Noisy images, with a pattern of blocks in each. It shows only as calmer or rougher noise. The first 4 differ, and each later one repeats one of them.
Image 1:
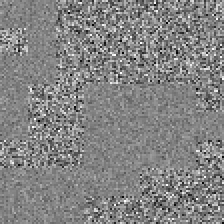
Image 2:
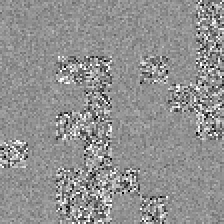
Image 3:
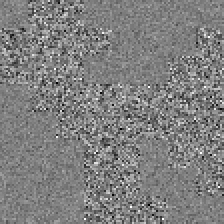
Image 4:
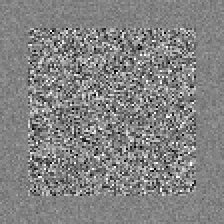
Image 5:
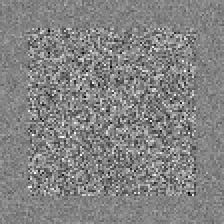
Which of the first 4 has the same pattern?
4
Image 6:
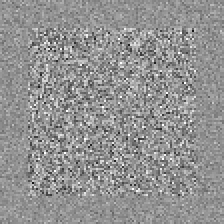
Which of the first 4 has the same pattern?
4
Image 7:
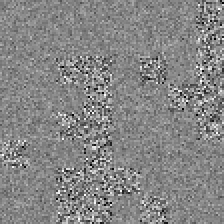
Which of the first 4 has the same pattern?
2
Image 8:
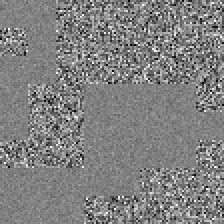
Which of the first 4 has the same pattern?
1
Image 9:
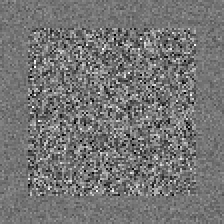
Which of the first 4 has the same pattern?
4
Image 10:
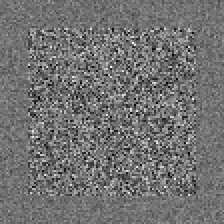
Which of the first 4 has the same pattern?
4
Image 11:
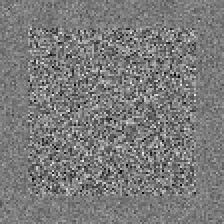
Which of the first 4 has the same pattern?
4
